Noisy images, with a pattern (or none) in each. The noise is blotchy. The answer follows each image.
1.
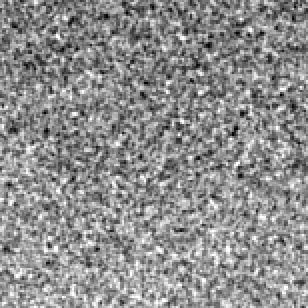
a smooth slope
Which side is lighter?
bottom
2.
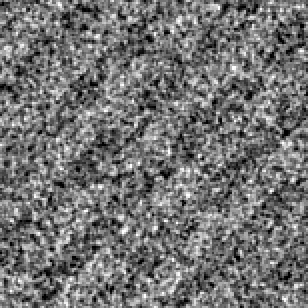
diagonal stripes
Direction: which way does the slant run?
bottom left to top right
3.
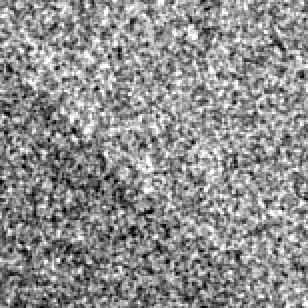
a sharp edge
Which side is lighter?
top right
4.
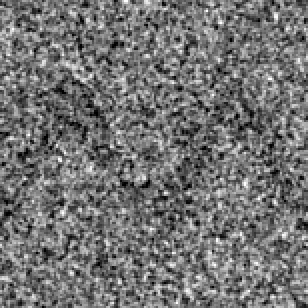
a wavy band
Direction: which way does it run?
left to right
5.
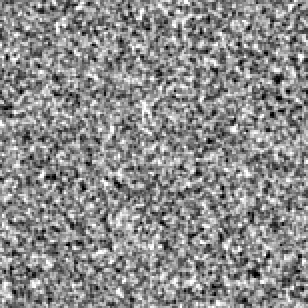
only noise
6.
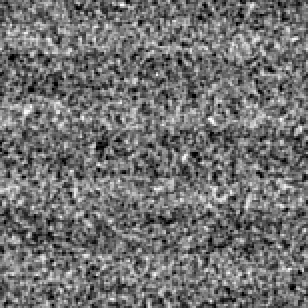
horizontal stripes
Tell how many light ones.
4
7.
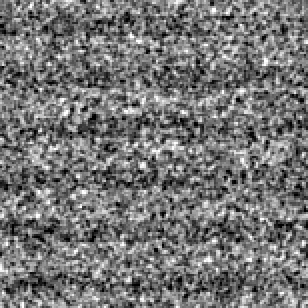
horizontal stripes
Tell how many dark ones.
6
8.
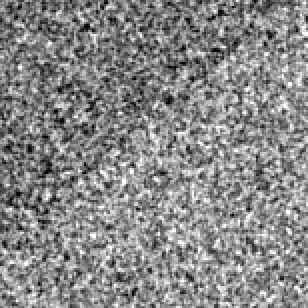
a sharp edge
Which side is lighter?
bottom right
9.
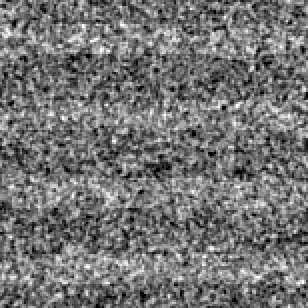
horizontal stripes
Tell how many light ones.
4
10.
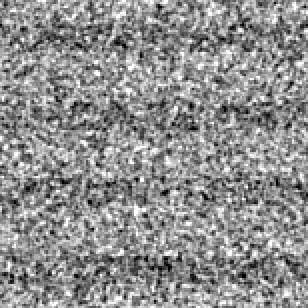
horizontal stripes
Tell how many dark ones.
4
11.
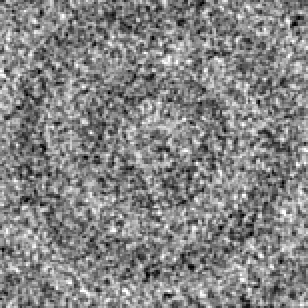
rings round one point
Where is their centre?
centre
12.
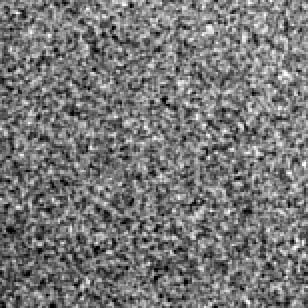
a smooth slope
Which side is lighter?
top right
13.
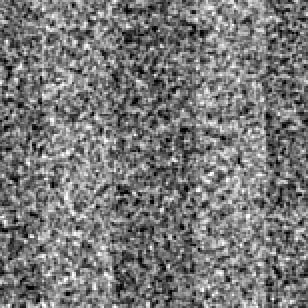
vertical stripes
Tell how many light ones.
2
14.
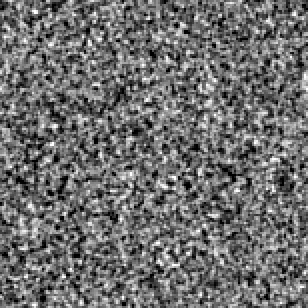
only noise
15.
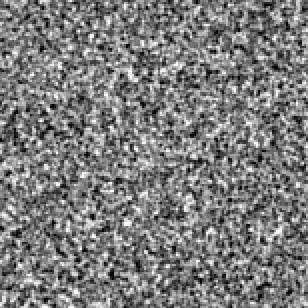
only noise
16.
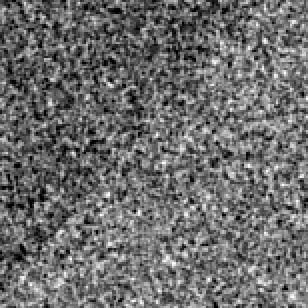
a sharp edge
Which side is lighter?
bottom right
